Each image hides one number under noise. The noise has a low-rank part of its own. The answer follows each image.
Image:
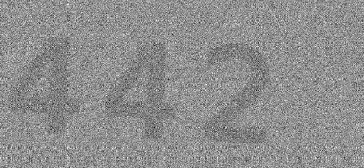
442
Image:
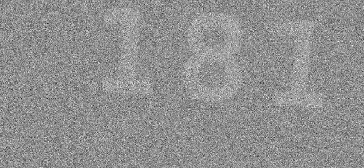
181
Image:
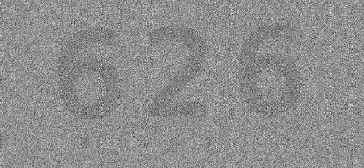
626
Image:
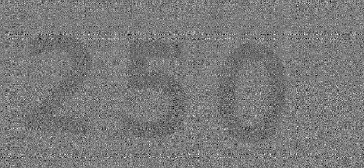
250
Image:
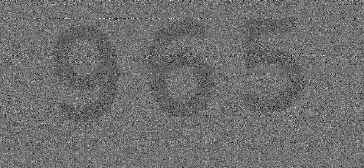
965
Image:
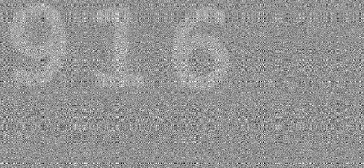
916
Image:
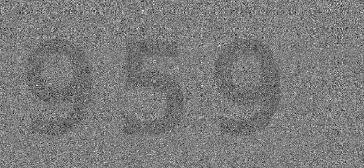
959
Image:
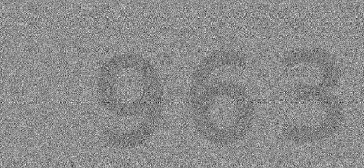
963
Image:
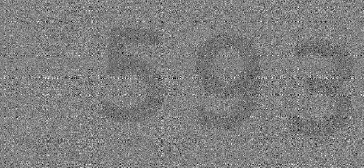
593
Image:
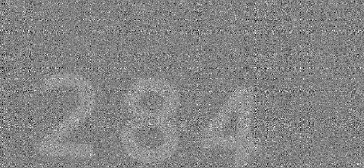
284
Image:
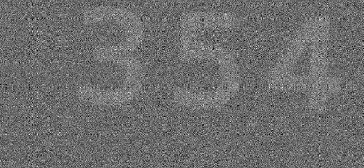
354
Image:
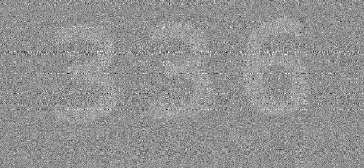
336
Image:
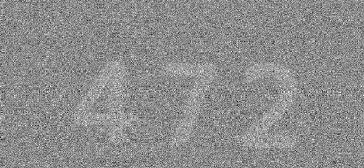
472
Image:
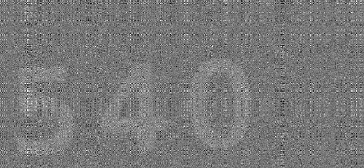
540
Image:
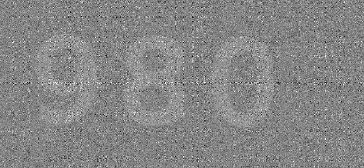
980
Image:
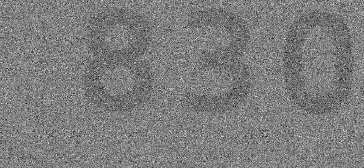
830
